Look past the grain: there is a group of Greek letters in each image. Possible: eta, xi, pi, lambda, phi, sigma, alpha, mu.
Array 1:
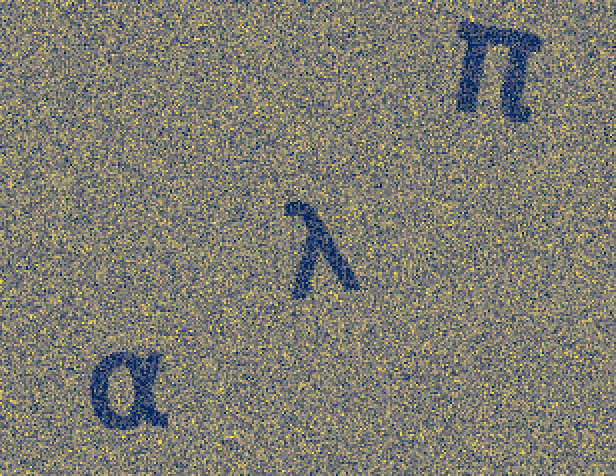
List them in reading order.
top right: pi; centre: lambda; bottom left: alpha
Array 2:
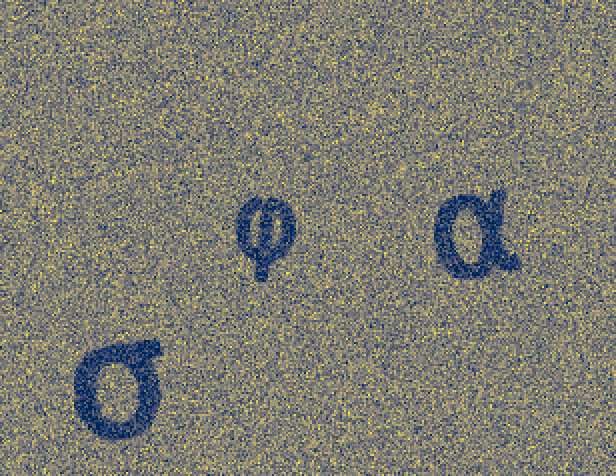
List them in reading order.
centre: phi; middle right: alpha; bottom left: sigma
